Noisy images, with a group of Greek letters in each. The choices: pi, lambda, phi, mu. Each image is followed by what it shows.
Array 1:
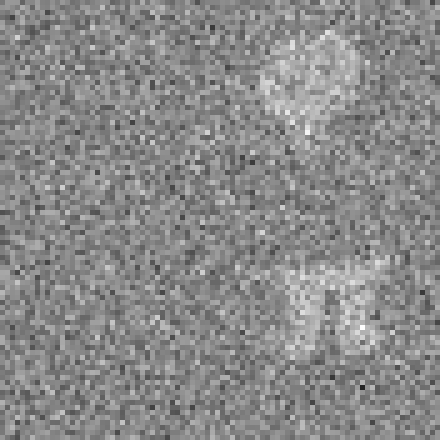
top right: phi; bottom right: pi
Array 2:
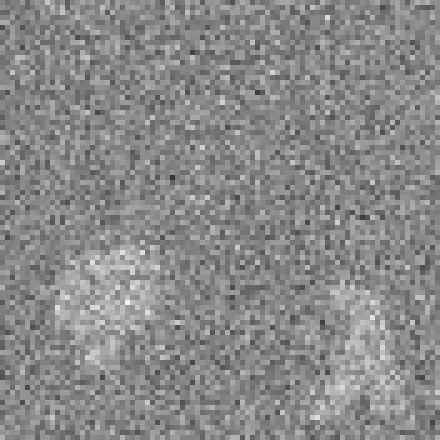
bottom left: phi; bottom right: lambda
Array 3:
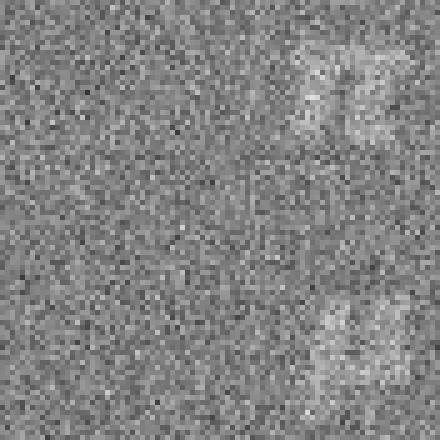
top right: pi; bottom right: mu
